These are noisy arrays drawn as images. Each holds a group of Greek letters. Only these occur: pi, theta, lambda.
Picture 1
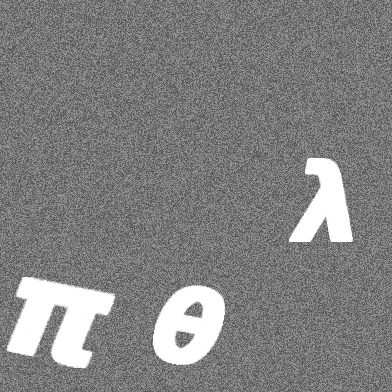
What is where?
middle right: lambda; bottom left: pi; bottom middle: theta
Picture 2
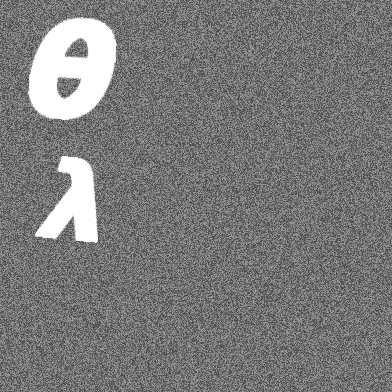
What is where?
top left: theta; middle left: lambda
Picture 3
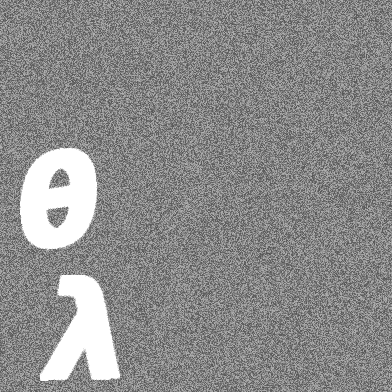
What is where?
middle left: theta; bottom left: lambda
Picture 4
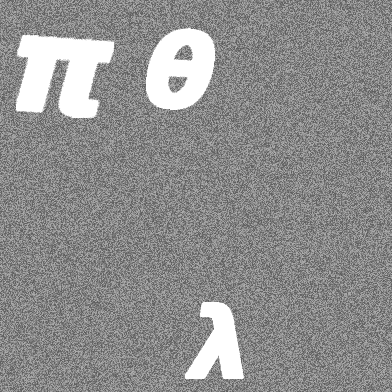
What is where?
top left: pi; top middle: theta; bottom middle: lambda
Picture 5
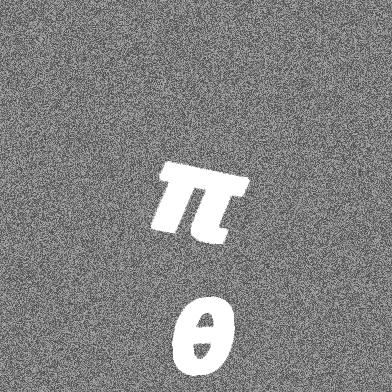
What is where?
centre: pi; bottom middle: theta
